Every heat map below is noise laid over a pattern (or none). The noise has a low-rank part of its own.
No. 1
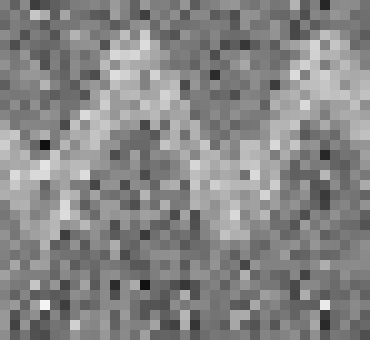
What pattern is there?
a wavy band
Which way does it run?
left to right
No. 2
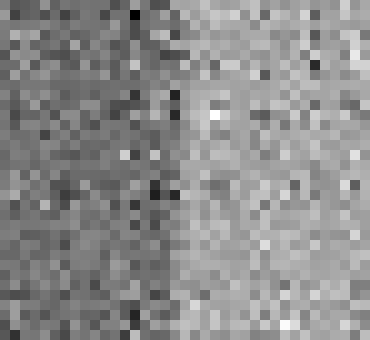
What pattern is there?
a sharp edge
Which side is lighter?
right
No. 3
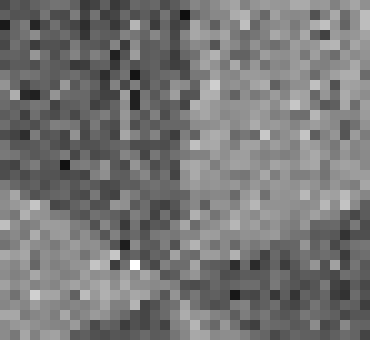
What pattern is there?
spokes from one point
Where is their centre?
bottom middle
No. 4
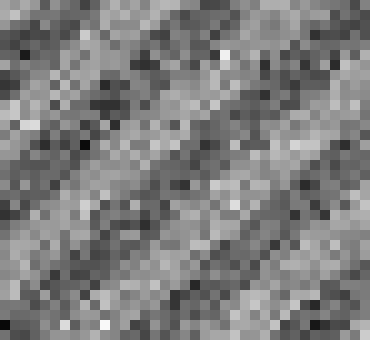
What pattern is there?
diagonal stripes
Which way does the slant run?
bottom left to top right
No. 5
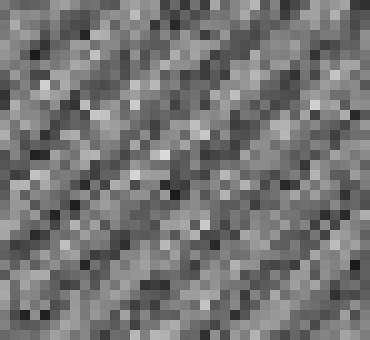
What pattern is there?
diagonal stripes
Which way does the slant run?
bottom left to top right
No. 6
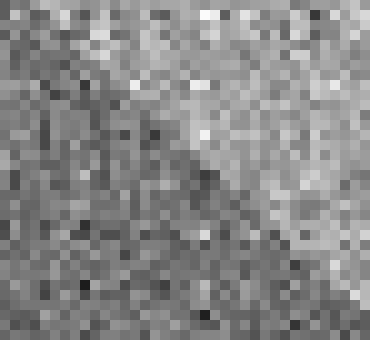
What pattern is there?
a sharp edge
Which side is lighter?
top right
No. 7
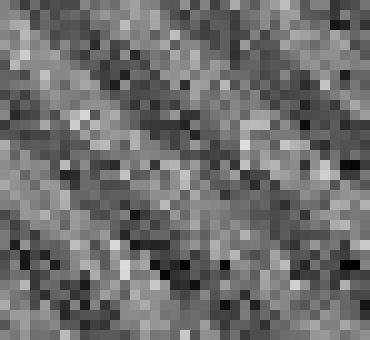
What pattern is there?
diagonal stripes
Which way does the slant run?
top left to bottom right
